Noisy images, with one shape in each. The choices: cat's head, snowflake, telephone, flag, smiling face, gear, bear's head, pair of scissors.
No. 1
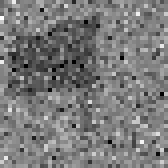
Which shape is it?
flag
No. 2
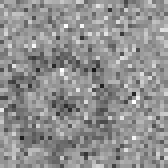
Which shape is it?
gear
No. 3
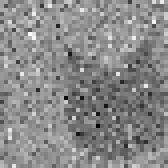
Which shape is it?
cat's head
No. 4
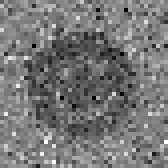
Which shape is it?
smiling face
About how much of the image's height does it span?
two thirds
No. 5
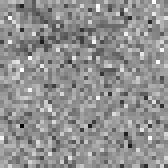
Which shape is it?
pair of scissors
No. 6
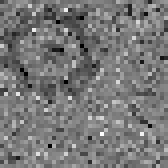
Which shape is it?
gear
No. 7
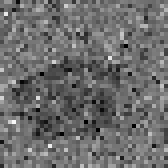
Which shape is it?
telephone
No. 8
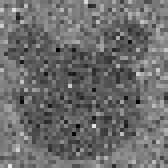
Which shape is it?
bear's head
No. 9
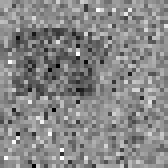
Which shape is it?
telephone
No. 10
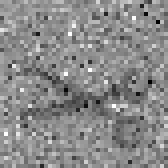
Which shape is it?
pair of scissors
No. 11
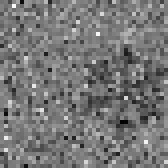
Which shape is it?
snowflake
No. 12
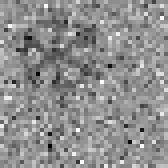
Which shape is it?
snowflake
